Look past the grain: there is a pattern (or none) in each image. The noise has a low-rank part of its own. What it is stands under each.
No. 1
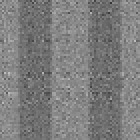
vertical stripes
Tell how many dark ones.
2
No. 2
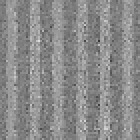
vertical stripes
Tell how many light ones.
6
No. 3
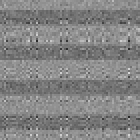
horizontal stripes
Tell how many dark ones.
4
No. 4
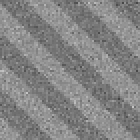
diagonal stripes
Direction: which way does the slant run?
top left to bottom right
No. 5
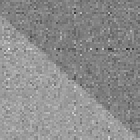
a sharp edge
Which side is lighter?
bottom left
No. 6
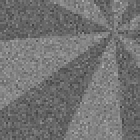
spokes from one point
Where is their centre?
top right
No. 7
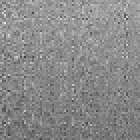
a smooth slope
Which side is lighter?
top
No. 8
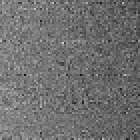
a smooth slope
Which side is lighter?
left
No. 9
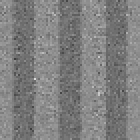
vertical stripes
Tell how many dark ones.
3
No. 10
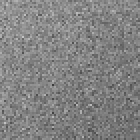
a smooth slope
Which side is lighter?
top left
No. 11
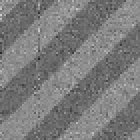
diagonal stripes
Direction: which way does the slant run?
bottom left to top right
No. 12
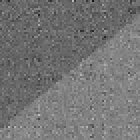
a sharp edge
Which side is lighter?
bottom right
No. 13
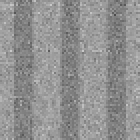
vertical stripes
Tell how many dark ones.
3
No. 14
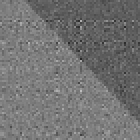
a sharp edge
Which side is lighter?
bottom left
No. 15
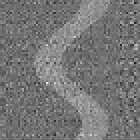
a wavy band
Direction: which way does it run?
top to bottom
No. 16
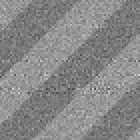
diagonal stripes
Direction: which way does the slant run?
bottom left to top right
